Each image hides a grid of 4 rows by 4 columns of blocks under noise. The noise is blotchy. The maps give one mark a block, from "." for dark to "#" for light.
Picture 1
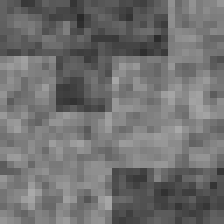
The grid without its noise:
...#
#.##
####
##..
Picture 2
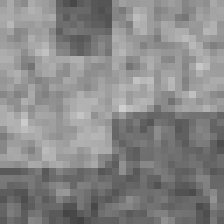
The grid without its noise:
#.##
####
##..
....
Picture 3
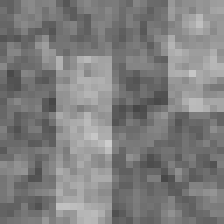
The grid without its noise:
...#
.#.#
.#..
.#..
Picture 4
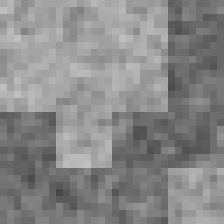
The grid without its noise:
###.
###.
.#..
...#
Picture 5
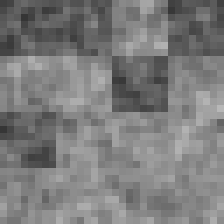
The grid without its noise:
..#.
##.#
.###
####
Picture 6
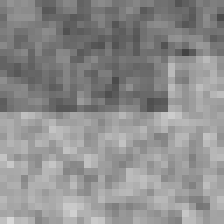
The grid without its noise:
....
...#
####
####
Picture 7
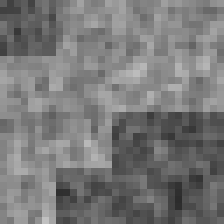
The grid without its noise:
.###
####
##..
#...
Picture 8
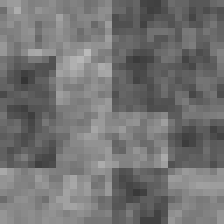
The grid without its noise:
##..
.#..
.##.
##.#
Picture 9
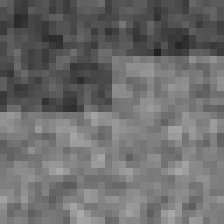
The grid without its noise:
....
..##
####
####
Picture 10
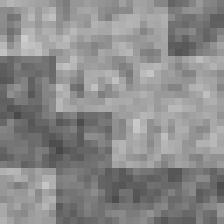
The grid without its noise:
###.
.###
..##
#...
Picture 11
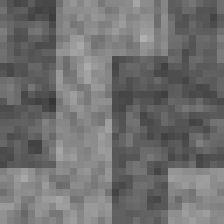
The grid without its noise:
.##.
.#..
.#..
##.#
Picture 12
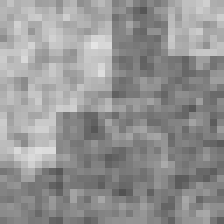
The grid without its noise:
##.#
##..
#...
....
